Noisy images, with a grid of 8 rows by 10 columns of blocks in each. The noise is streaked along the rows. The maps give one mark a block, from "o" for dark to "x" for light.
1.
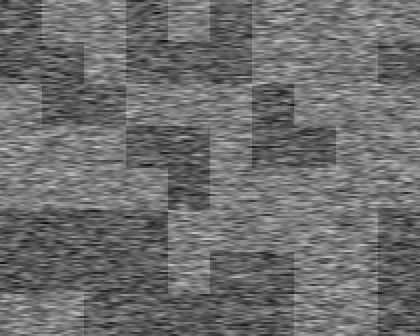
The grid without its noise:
o x x o x o x x x x
o o x o o o x x x o
x o o x x x o x x x
x x x o o x o o x x
x x x x o x x x x x
o o o o x x x x x o
o o o o x o o x x o
x x o o o o o x x o
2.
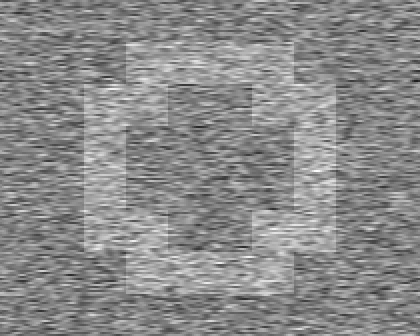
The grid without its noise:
o o o o o o o o o o
o o o x x x x o o o
o o x x o o x x o o
o o x o o o o x o o
o o x o o o o x o o
o o x x o o x x o o
o o o x x x x o o o
o o o o o o o o o o
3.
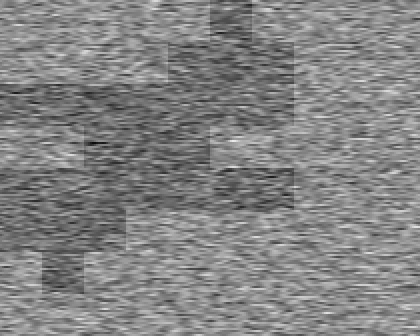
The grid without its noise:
x x x x x o x x x x
x x x x o o o x x x
o o o o o o o x x x
x x o o o x x x x x
o o o o o o o x x x
o o o x x x x x x x
x o x x x x x x x x
x x x x x x x x x x
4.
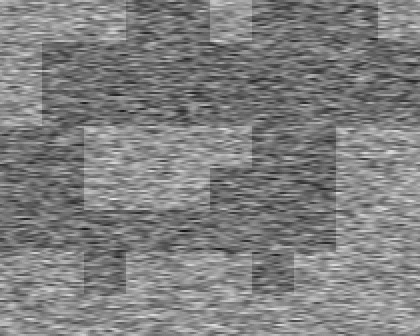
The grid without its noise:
x x x o o x o o o x
x o o o o o o o o o
x o o o o o o o o o
o o x x x x o o x x
o o x x x o o o x x
o o o o o o o o x x
x x o x x x o x x x
x x x x x x x x x x
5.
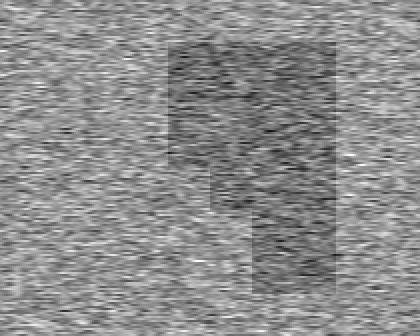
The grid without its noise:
x x x x x x x x x x
x x x x o o o o x x
x x x x o o o o x x
x x x x o o o o x x
x x x x x o o o x x
x x x x x x o o x x
x x x x x x o o x x
x x x x x x x x x x
